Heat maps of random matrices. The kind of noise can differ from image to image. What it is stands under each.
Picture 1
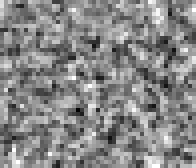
blotchy
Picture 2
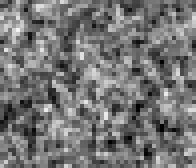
blotchy
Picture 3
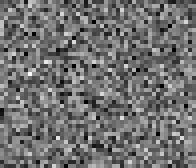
independent entries
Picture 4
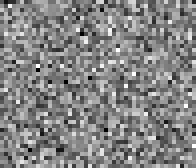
independent entries
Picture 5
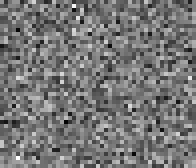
independent entries
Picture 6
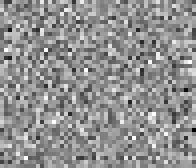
low rank plus noise
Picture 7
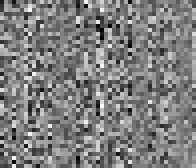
columns of uneven size
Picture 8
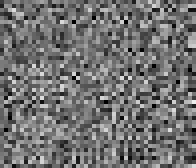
low rank plus noise
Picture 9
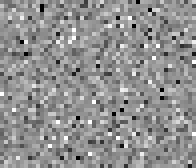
heavy tails
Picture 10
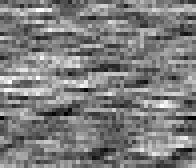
streaked along the rows
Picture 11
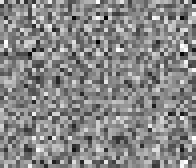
low rank plus noise
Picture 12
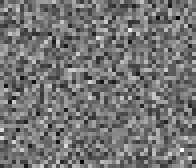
independent entries
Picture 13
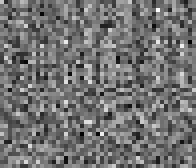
low rank plus noise
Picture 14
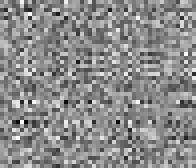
low rank plus noise
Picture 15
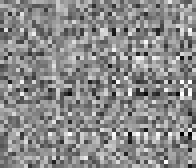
low rank plus noise
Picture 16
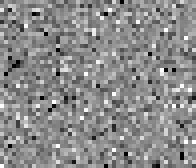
heavy tails
